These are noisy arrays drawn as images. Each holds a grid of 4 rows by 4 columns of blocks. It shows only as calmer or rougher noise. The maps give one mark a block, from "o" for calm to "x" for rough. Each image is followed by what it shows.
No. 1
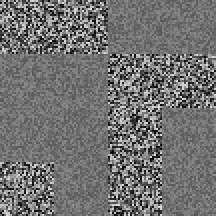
xxoo
ooxx
ooxo
xoxo
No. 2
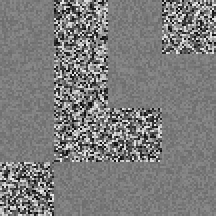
oxox
oxoo
oxxo
xooo
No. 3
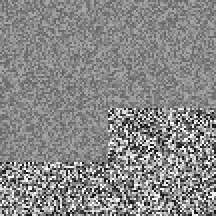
oooo
oooo
ooxx
xxxx
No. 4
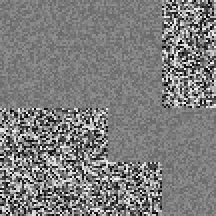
ooox
ooox
xxoo
xxxo
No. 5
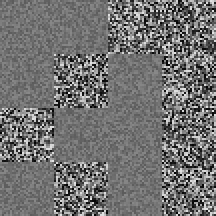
ooxx
oxox
xoox
oxox
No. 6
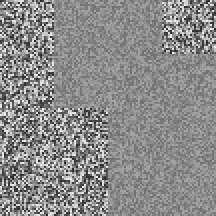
xoox
xooo
xxoo
xxoo
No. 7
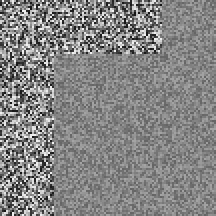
xxxo
xooo
xooo
xooo
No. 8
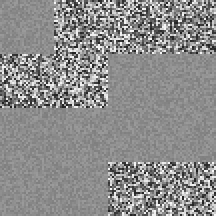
oxxx
xxoo
oooo
ooxx
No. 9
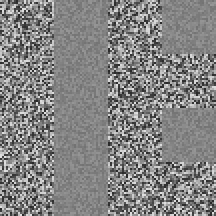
xoxo
xoxx
xoxo
xoxx
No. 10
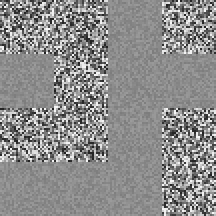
xxox
oxoo
xxox
ooox
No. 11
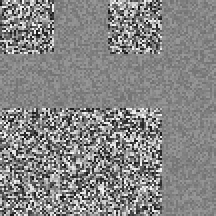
xoxo
oooo
xxxo
xxxo
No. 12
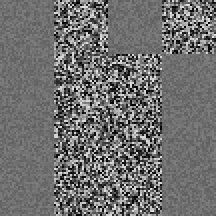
oxox
oxxo
oxxo
oxxo
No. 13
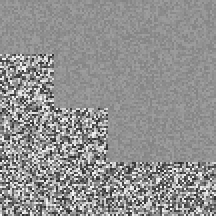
oooo
xooo
xxoo
xxxx
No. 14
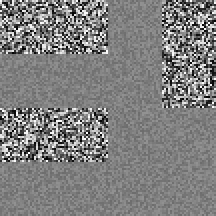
xxox
ooox
xxoo
oooo
